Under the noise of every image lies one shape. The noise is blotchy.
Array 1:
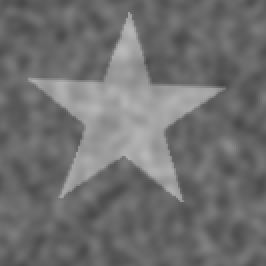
star
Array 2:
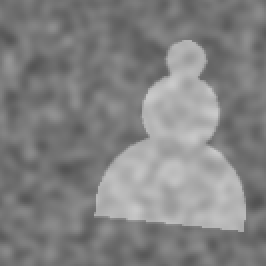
chess pawn
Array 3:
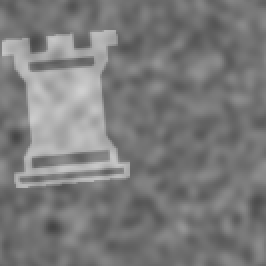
chess rook
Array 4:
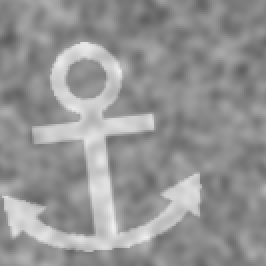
anchor
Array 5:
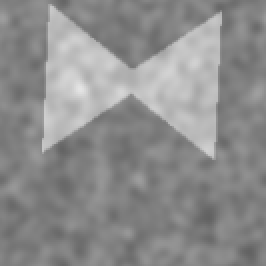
bow tie
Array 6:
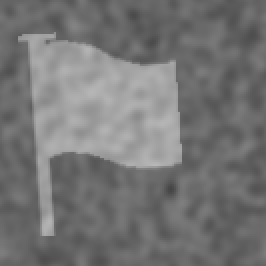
flag
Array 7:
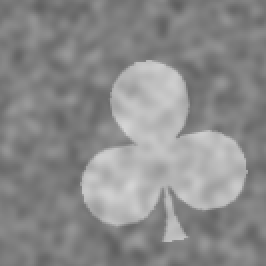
club
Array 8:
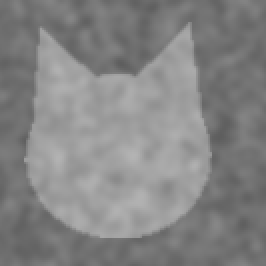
cat's head
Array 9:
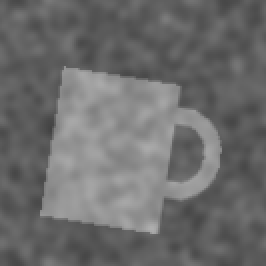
cup
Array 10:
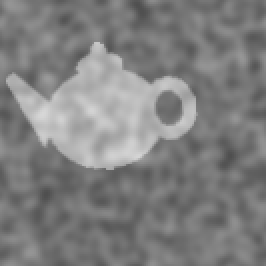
teapot
